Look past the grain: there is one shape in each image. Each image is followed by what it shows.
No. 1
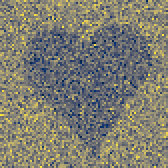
dark heart
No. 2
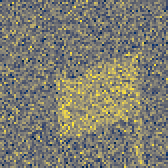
light flag
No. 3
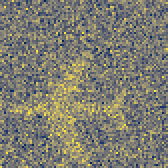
light airplane
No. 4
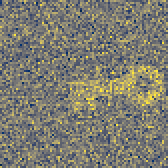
light key
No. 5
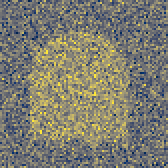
light ghost
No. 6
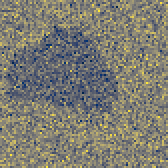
dark cloud
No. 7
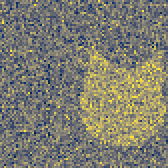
light cat's head
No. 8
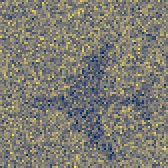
dark airplane
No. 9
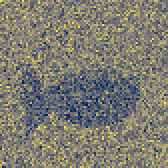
dark fish
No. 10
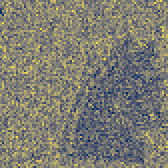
dark chess knight
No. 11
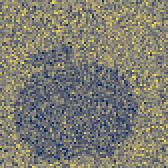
dark apple
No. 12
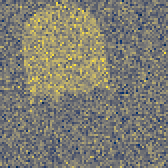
light ghost
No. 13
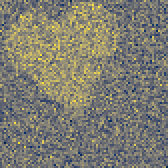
light heart
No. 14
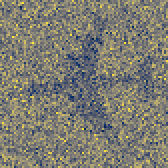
dark airplane
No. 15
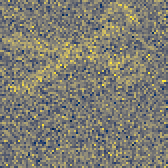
light pair of scissors
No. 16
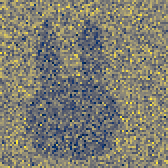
dark rabbit's head
